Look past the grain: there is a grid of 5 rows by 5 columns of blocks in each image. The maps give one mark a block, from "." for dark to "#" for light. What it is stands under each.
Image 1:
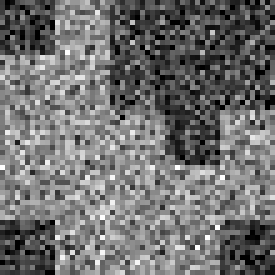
. # . . .
# # . . .
# # # . #
# # # # #
. # # # .
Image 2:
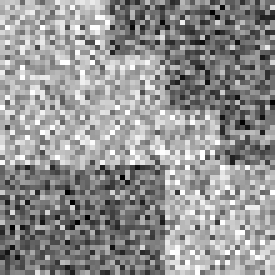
# # . . .
# # # . .
# # # # .
. . . # #
. . . # #
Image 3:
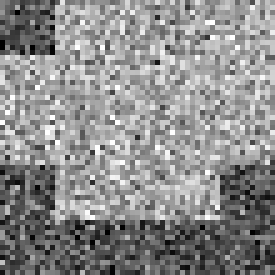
. # # # #
# # # # #
# # # # #
. # # # .
. . . . .
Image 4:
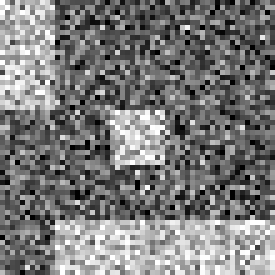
# . . . .
# . . . .
. . # . .
. . . . .
. # # # #
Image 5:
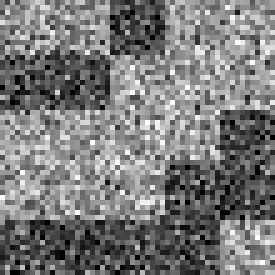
# # . # #
. . # # #
# # # # .
# # # . .
. . . . #
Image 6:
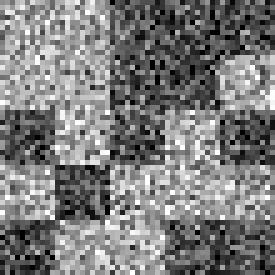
# # . . .
# # . . #
. # . # .
# . # # #
. # # . .
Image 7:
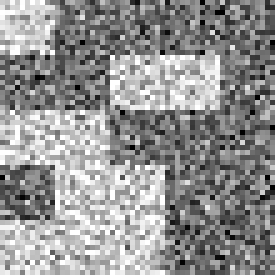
# . . . .
. . # # .
# # . . .
. # # . .
# # # . .
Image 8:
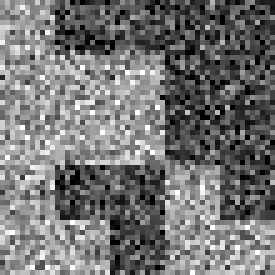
# . . . .
# # # . .
# # # . .
# . . # .
# # . # #
